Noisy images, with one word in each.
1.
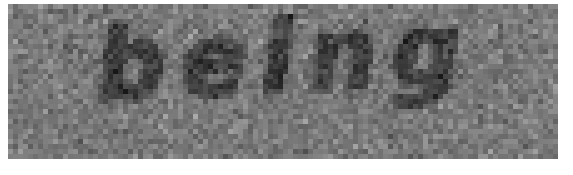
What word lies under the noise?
being
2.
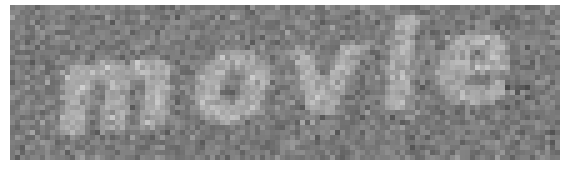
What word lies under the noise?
movie
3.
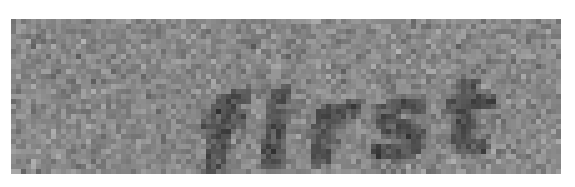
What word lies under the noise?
first
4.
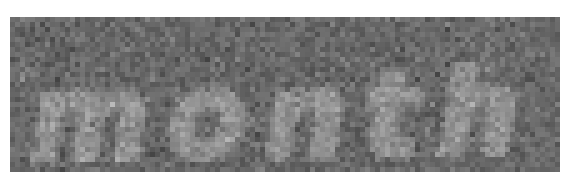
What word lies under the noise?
month
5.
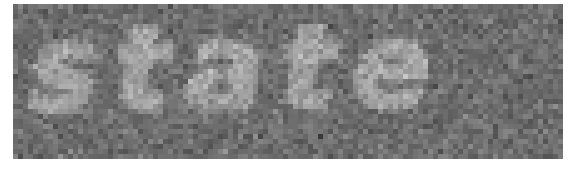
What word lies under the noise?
state
